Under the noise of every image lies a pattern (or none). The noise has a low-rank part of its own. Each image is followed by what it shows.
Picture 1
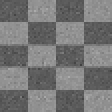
a checkerboard
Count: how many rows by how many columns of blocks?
5 by 4
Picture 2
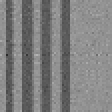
bands of columns
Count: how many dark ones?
4
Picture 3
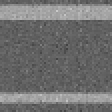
bands of rows
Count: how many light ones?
2
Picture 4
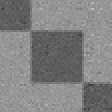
blocks along the diagonal
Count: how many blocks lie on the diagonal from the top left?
3
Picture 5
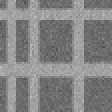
bands of rows crossing bands of columns
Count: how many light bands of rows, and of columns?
2 and 3
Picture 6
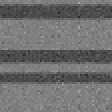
bands of rows
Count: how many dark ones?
3
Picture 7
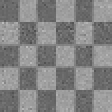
a checkerboard
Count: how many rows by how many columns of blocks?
5 by 6
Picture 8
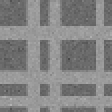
bands of rows crossing bands of columns
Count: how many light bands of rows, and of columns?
3 and 3
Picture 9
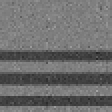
bands of rows
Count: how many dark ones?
3
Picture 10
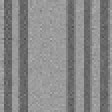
bands of columns
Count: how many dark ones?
5
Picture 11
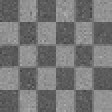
a checkerboard
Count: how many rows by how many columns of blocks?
5 by 6
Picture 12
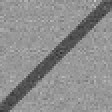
a diagonal band
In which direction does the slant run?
bottom left to top right
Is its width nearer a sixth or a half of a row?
a sixth
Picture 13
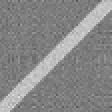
a diagonal band
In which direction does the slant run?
bottom left to top right
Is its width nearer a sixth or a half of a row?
a sixth
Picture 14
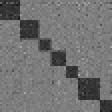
blocks along the diagonal
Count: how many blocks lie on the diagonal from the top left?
7
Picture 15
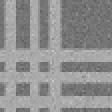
bands of rows crossing bands of columns
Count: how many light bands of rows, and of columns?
3 and 3
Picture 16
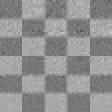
a checkerboard
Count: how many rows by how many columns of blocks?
6 by 5
